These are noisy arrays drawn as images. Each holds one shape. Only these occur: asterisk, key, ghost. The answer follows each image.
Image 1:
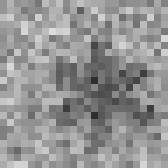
asterisk
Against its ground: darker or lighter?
darker
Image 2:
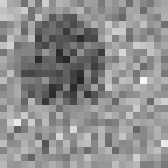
ghost
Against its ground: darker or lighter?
darker
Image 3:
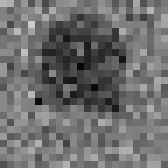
ghost
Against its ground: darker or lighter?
darker
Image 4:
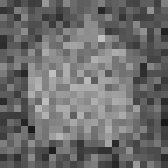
ghost
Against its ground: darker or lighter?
lighter
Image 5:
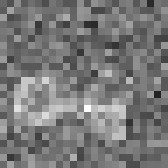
key
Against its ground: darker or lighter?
lighter
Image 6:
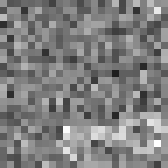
key
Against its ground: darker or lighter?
lighter
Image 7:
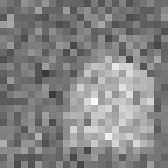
ghost
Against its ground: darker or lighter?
lighter
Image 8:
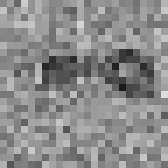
key
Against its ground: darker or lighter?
darker
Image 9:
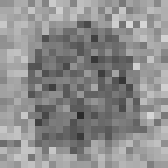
ghost
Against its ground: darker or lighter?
darker
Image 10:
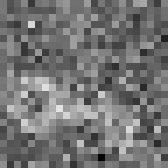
key
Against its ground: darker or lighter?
lighter
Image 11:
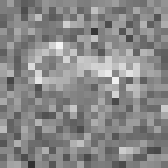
key
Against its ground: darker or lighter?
lighter
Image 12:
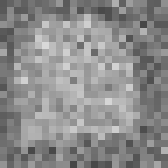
ghost
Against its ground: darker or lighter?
lighter
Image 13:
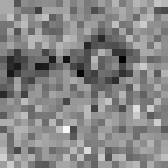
key
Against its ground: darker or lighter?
darker
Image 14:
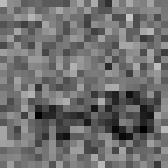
key
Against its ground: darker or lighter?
darker
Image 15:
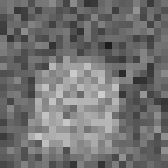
ghost
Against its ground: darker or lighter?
lighter
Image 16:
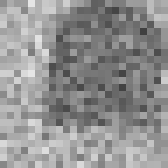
ghost
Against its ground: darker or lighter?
darker
